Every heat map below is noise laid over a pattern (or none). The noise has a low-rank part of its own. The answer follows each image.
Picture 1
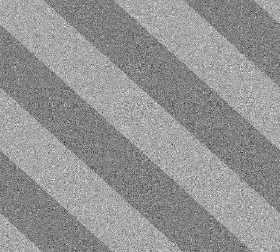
diagonal stripes
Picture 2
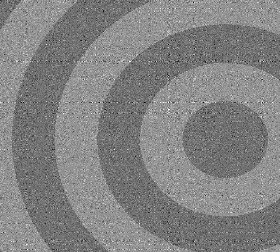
rings round one point
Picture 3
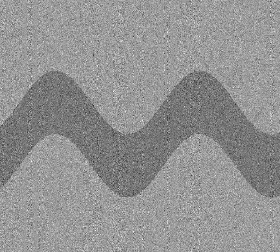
a wavy band
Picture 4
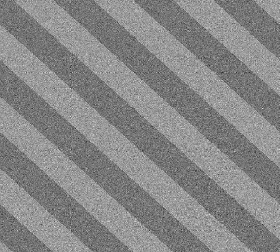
diagonal stripes
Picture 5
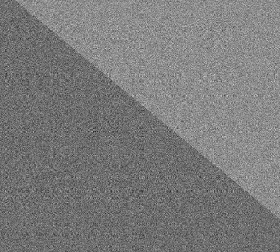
a sharp edge
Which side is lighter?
top right
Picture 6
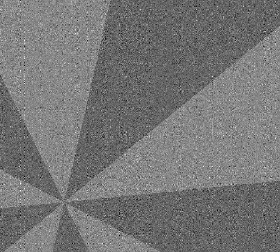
spokes from one point
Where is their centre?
bottom left
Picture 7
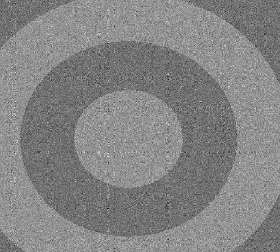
rings round one point
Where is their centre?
centre
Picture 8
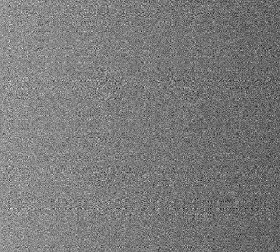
a smooth slope
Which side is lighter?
left
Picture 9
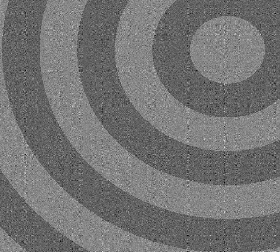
rings round one point
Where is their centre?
top right
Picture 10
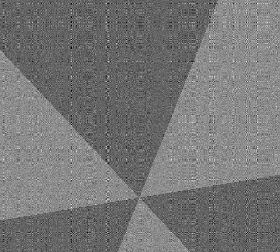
spokes from one point
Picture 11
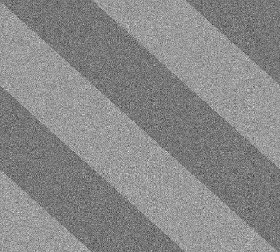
diagonal stripes
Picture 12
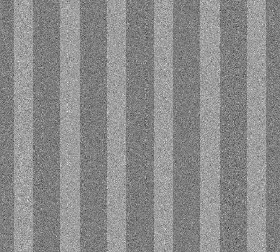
vertical stripes
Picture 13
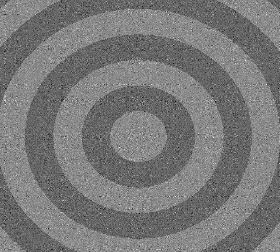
rings round one point
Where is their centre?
centre
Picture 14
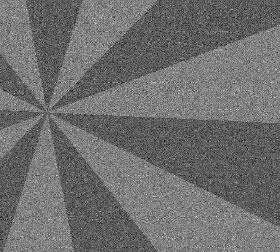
spokes from one point
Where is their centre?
middle left
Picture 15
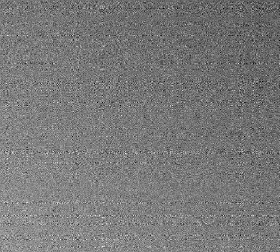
a smooth slope
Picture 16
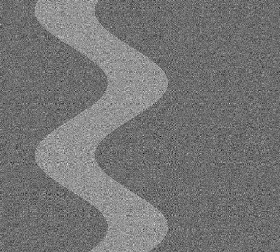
a wavy band
